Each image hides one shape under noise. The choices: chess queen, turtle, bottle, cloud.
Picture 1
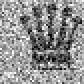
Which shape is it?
chess queen
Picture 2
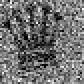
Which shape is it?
chess queen
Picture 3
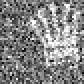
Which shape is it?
chess queen
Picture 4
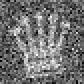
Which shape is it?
chess queen
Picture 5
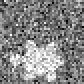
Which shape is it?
turtle
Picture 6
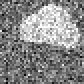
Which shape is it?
cloud
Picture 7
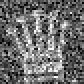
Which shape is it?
chess queen
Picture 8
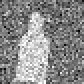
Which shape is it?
bottle
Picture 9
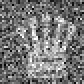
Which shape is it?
chess queen
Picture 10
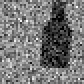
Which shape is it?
bottle
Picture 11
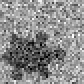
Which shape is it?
turtle
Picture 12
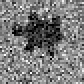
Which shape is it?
turtle
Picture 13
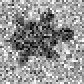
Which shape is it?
turtle
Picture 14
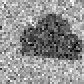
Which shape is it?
cloud
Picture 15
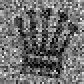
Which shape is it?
chess queen
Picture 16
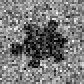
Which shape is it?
turtle
